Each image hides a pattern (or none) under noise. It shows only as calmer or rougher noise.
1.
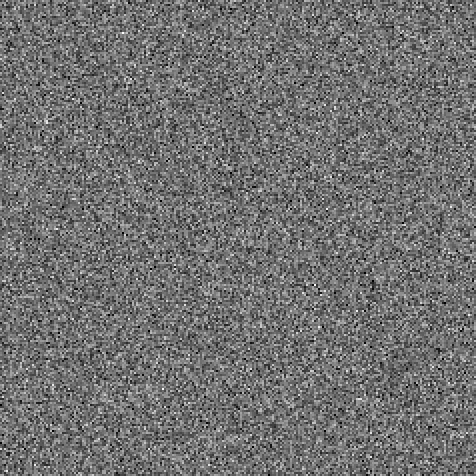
only noise
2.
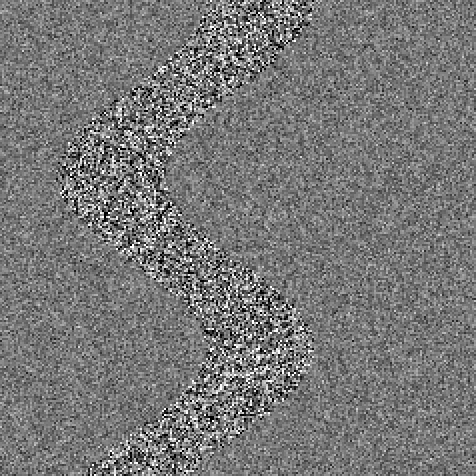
a wavy band
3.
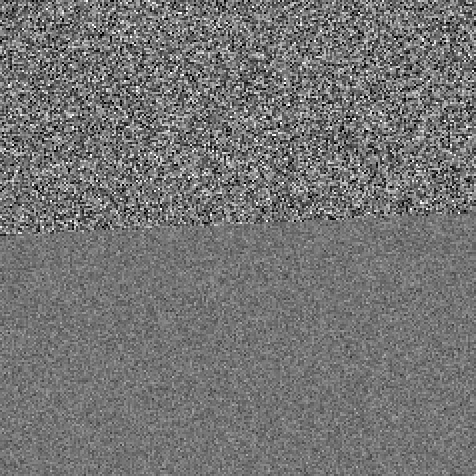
a sharp edge
